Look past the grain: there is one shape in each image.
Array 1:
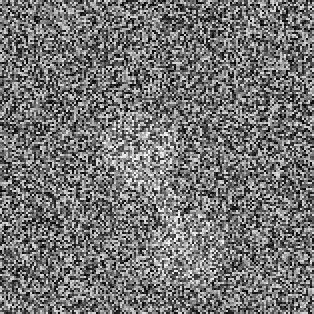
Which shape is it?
dumbbell
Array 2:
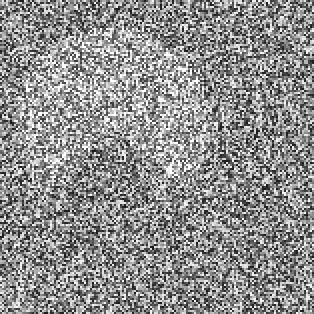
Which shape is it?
disc with a wedge cut out
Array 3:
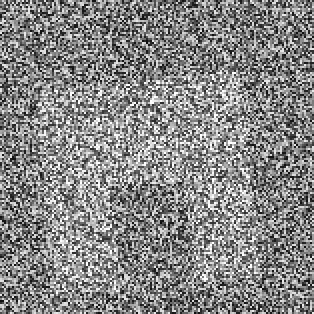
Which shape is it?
square with a notch
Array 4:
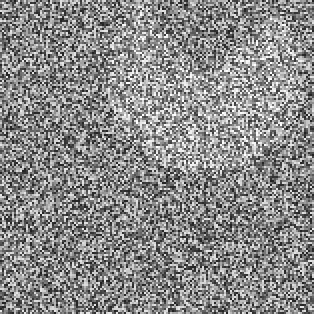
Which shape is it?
disc with a wedge cut out
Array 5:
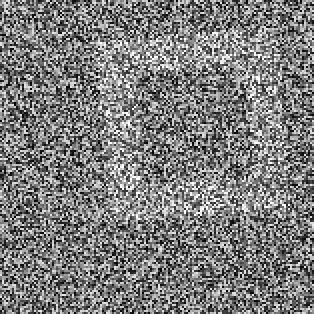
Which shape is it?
square frame
